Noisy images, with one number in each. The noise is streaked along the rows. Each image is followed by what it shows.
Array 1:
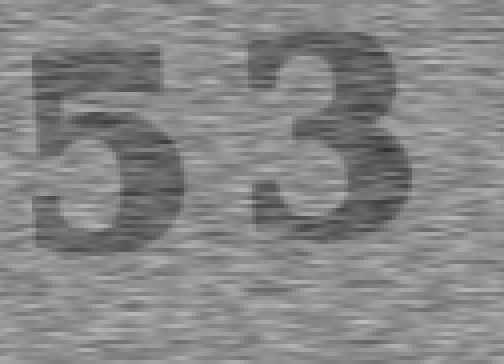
53
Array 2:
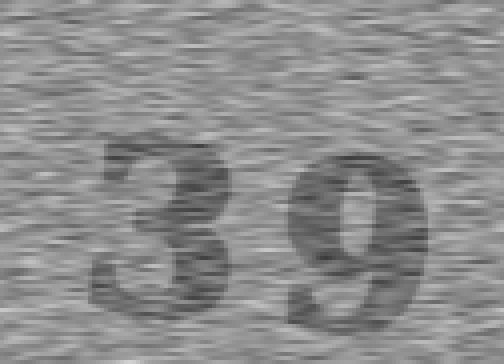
39
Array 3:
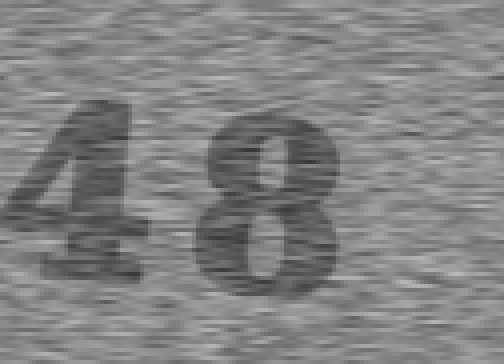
48
